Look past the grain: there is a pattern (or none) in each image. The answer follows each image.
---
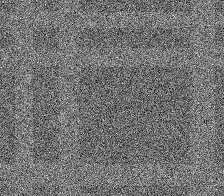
bands of rows crossing bands of columns
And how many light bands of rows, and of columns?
3 and 3
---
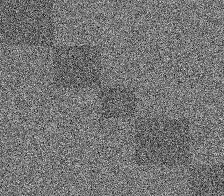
blocks along the diagonal
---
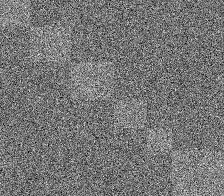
blocks along the diagonal
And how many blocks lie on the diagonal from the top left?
6
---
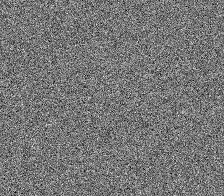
only noise
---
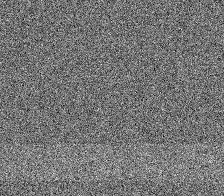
one band of rows
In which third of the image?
bottom
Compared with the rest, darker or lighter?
lighter
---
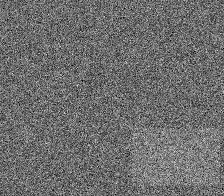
one block
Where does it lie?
bottom right
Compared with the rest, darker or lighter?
lighter
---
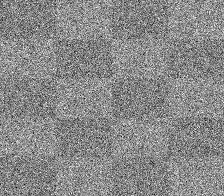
a checkerboard
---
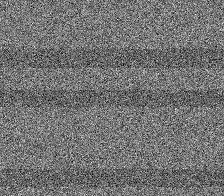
bands of rows
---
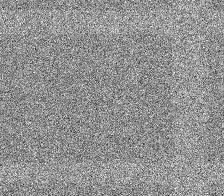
bands of rows crossing bands of columns
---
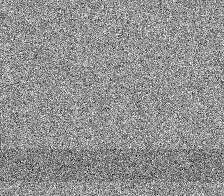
one band of rows
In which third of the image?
bottom
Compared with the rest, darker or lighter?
darker
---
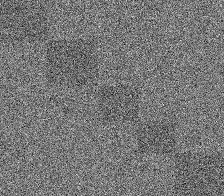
blocks along the diagonal
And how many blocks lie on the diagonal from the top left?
5
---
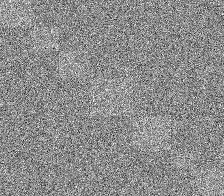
blocks along the diagonal
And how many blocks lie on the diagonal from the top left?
7
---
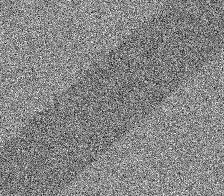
a diagonal band
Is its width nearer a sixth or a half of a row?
a half
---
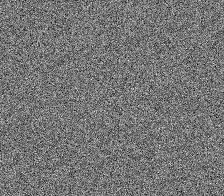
only noise
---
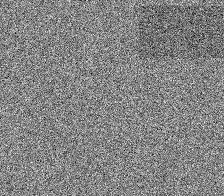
one block
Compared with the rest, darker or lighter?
darker
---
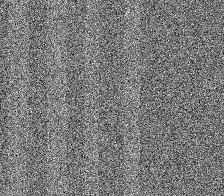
bands of columns
